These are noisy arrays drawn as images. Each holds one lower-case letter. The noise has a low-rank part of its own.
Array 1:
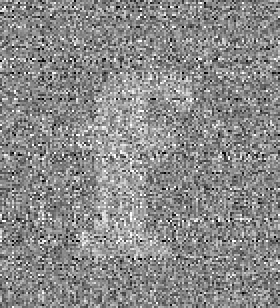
light f
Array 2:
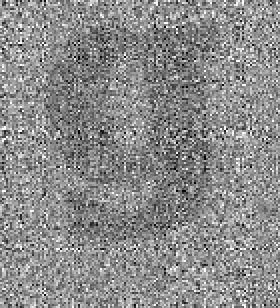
dark g
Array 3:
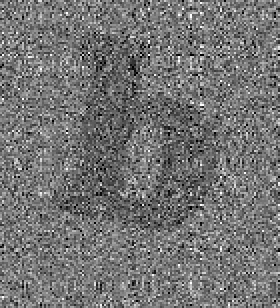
dark b
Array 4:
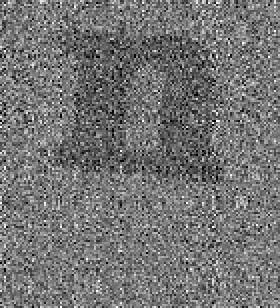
dark n
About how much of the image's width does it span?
two thirds
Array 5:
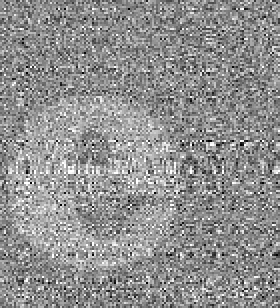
light e
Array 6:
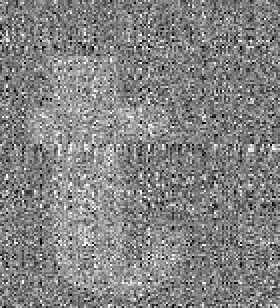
light t
